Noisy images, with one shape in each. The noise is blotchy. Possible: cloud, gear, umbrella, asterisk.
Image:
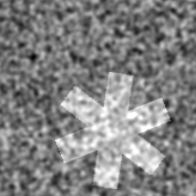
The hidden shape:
asterisk
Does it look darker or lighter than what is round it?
lighter
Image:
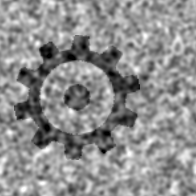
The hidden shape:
gear
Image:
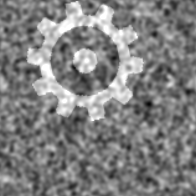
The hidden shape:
gear
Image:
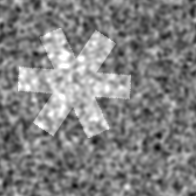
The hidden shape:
asterisk
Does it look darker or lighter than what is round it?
lighter
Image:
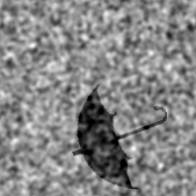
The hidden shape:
umbrella
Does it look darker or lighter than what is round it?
darker
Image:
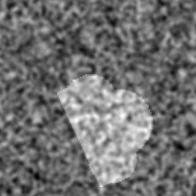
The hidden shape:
cloud
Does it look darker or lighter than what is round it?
lighter
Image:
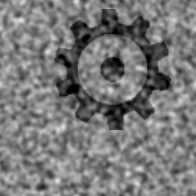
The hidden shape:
gear
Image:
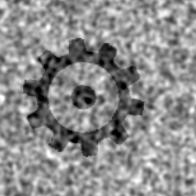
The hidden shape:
gear
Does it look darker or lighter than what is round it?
darker
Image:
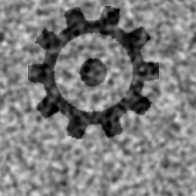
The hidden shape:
gear
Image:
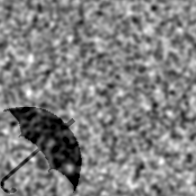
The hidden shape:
umbrella
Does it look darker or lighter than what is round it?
darker
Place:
bottom left
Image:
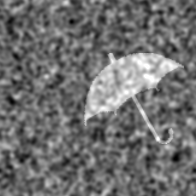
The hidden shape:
umbrella
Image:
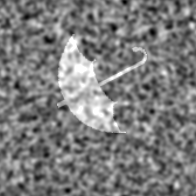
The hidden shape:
umbrella
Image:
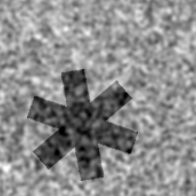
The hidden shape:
asterisk
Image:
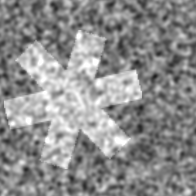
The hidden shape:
asterisk
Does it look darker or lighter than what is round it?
lighter
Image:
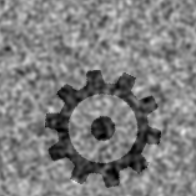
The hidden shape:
gear
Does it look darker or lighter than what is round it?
darker
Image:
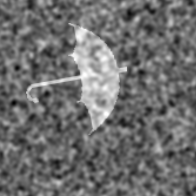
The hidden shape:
umbrella
